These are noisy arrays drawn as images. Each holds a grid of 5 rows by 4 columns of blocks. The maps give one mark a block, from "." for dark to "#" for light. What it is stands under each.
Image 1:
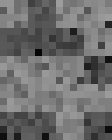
# . # #
. . . #
# # # .
# # # #
. . # .
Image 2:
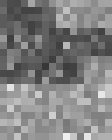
. . # #
. . . .
. . . #
# # # #
# # # #
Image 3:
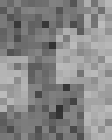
. . . #
. . # #
# . # #
# . . #
. . . #
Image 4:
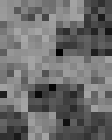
# # # .
# # . .
# # # #
# . . #
. # . .
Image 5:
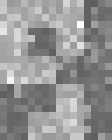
# # # .
# . # .
# # . .
. . # .
. # # .
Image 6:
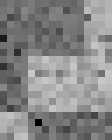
. . . #
. . . #
. # # #
. # # #
# . . .
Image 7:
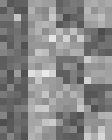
. # . #
. # # .
. # . #
. # # .
. # . #
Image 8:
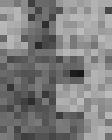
# . # #
# . # #
. . . #
. . # #
. . . #
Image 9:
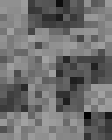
# . . #
# # # #
# # . .
. # . #
# # # .
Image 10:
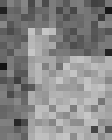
. . . .
. # . .
. # # #
. # # #
. # # #
